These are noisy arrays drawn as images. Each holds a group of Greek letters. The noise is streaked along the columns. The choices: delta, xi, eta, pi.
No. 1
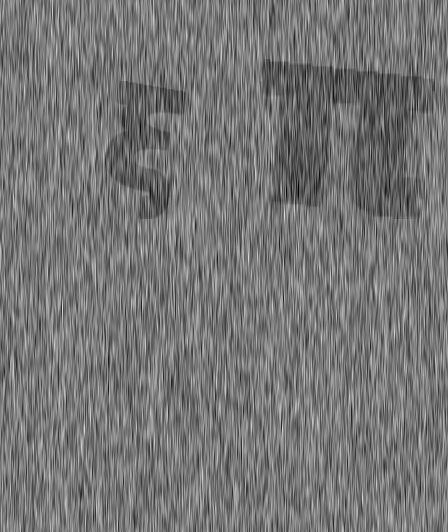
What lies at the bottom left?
nothing
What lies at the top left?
xi
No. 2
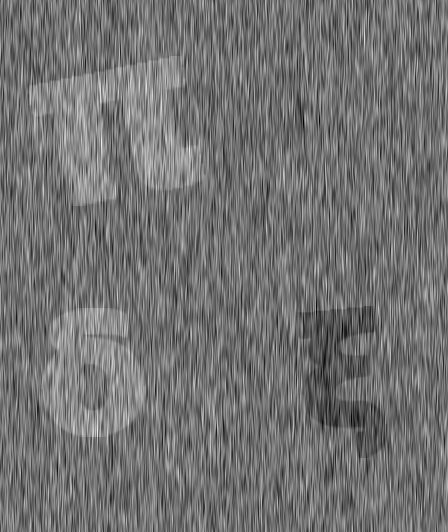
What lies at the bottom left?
delta
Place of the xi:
bottom right
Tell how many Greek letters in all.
3
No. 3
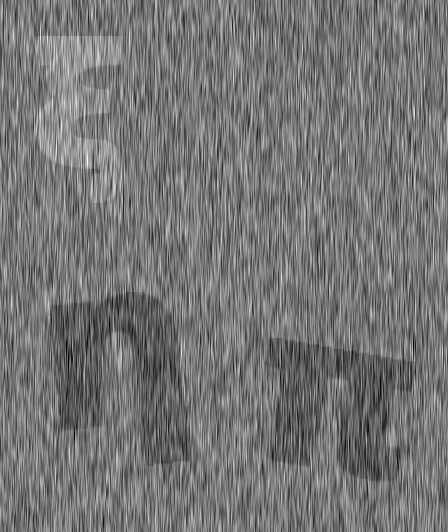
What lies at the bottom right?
pi
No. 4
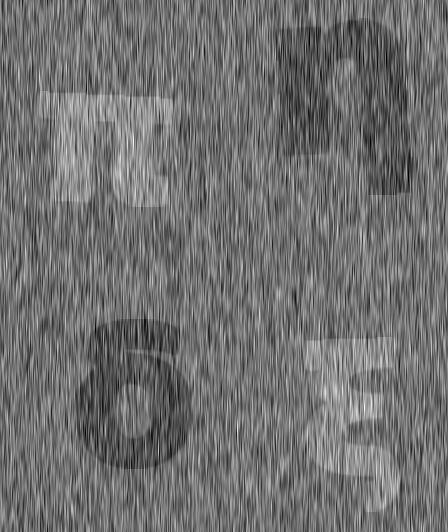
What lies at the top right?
eta
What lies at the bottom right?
xi
